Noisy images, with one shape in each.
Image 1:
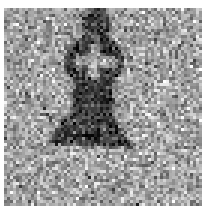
dark chess bishop
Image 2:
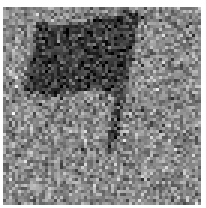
dark flag
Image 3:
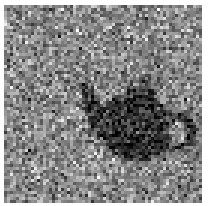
dark teapot
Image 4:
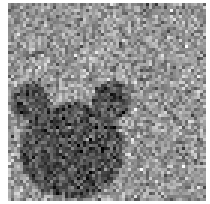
dark bear's head
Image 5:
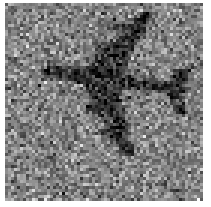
dark airplane
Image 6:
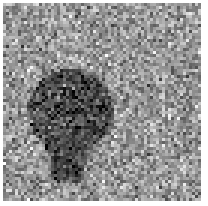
dark light bulb
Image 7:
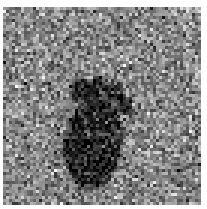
dark footprint
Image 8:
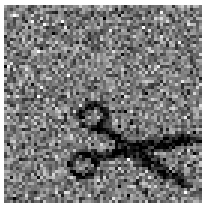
dark pair of scissors
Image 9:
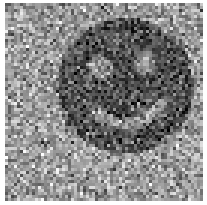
dark smiling face
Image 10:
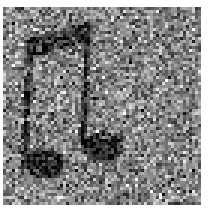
dark pair of musical notes
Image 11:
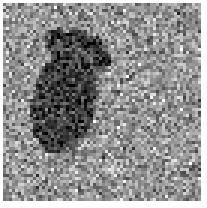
dark footprint
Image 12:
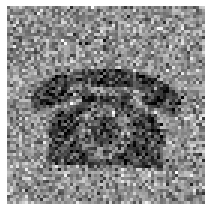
dark telephone
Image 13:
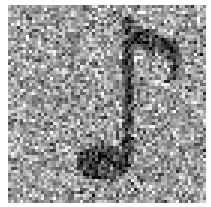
dark musical note
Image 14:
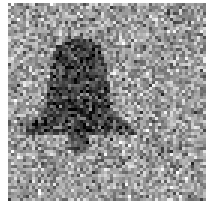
dark bell
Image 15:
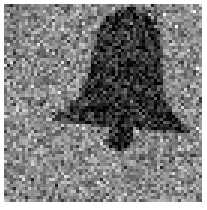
dark bell
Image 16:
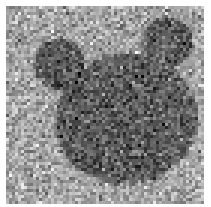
dark bear's head
